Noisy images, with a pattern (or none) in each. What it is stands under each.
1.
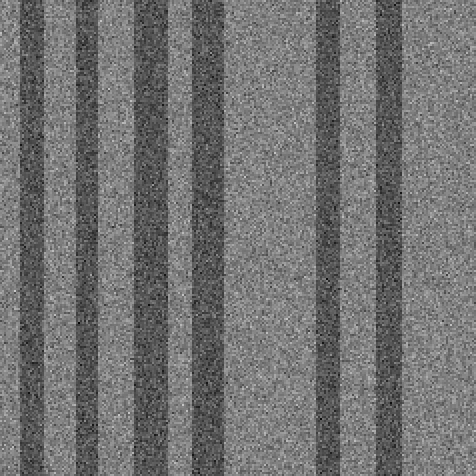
bands of columns
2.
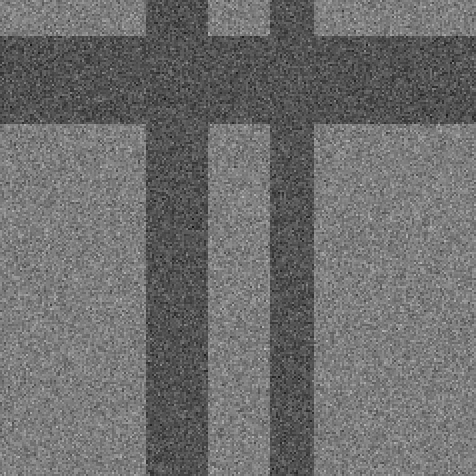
bands of rows crossing bands of columns
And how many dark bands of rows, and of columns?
1 and 2
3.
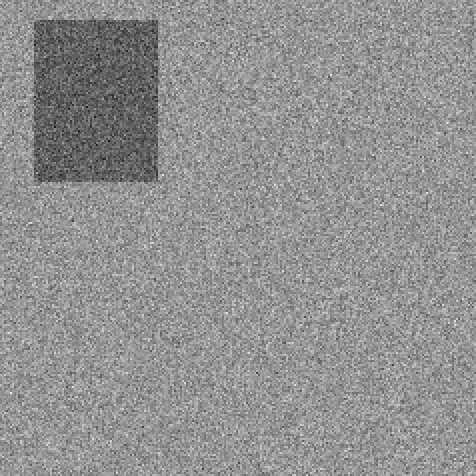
one block
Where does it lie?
top left
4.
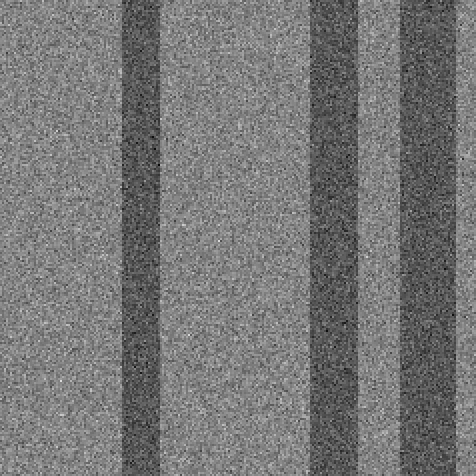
bands of columns
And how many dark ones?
3
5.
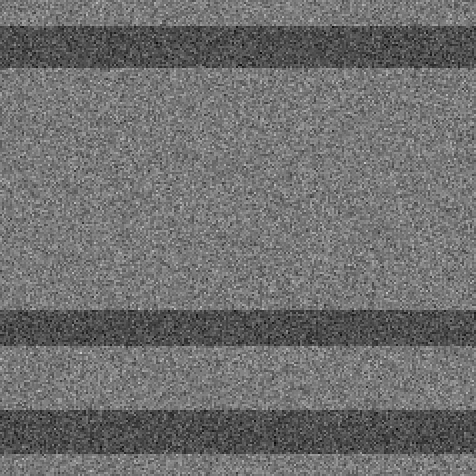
bands of rows
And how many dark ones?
3
